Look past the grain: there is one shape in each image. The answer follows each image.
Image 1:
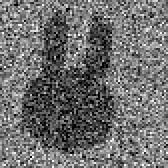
rabbit's head
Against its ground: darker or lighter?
darker
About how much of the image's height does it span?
nearly all
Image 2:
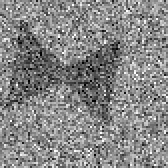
bow tie
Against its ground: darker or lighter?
darker
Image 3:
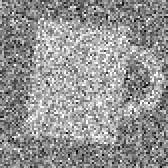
cup
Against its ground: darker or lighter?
lighter
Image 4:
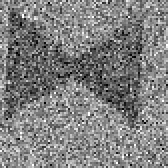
bow tie
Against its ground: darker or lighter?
darker
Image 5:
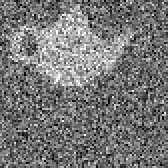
teapot
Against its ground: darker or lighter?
lighter
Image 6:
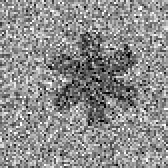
asterisk
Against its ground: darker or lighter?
darker
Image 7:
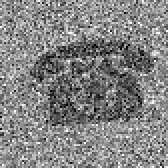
telephone
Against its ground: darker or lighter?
darker
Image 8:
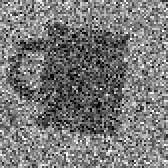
cup
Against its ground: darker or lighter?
darker
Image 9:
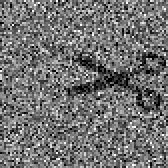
pair of scissors
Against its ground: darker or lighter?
darker
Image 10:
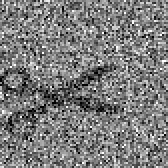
pair of scissors
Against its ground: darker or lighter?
darker
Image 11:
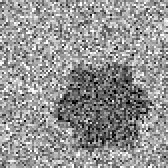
flower
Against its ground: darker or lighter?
darker
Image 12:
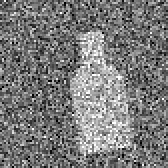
bottle
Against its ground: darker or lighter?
lighter
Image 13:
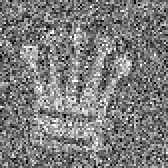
chess queen
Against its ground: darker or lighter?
lighter
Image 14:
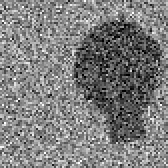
light bulb
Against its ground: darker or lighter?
darker
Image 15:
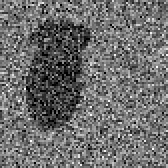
footprint
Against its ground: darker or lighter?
darker
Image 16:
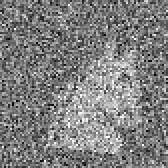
chess knight
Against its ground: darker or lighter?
lighter
